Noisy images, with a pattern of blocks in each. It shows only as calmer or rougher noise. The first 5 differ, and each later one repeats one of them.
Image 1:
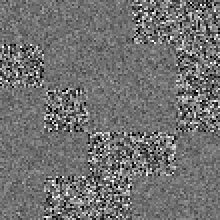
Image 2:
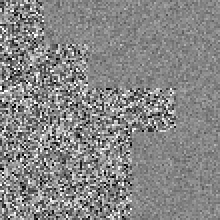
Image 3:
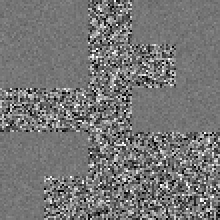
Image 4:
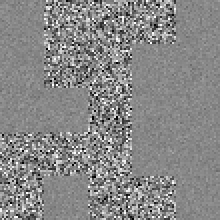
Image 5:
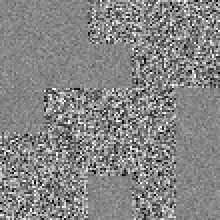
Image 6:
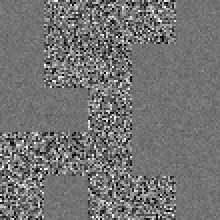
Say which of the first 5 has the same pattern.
4
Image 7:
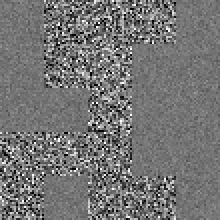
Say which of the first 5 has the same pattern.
4
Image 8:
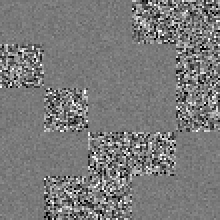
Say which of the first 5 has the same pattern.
1
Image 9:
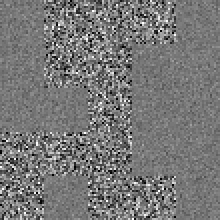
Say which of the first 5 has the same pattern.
4
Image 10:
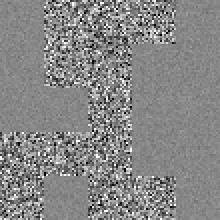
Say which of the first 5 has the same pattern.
4
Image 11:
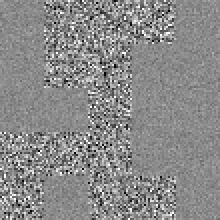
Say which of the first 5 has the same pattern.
4
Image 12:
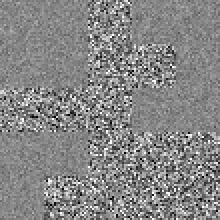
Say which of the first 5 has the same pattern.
3
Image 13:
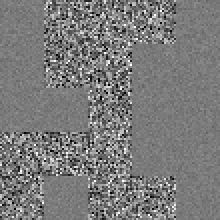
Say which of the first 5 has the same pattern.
4
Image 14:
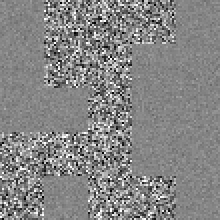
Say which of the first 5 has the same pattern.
4
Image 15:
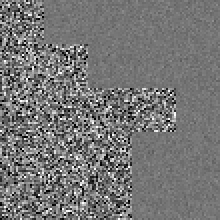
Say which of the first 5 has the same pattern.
2
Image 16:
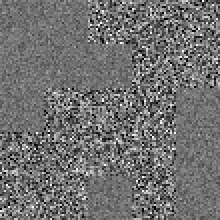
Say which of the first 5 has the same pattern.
5
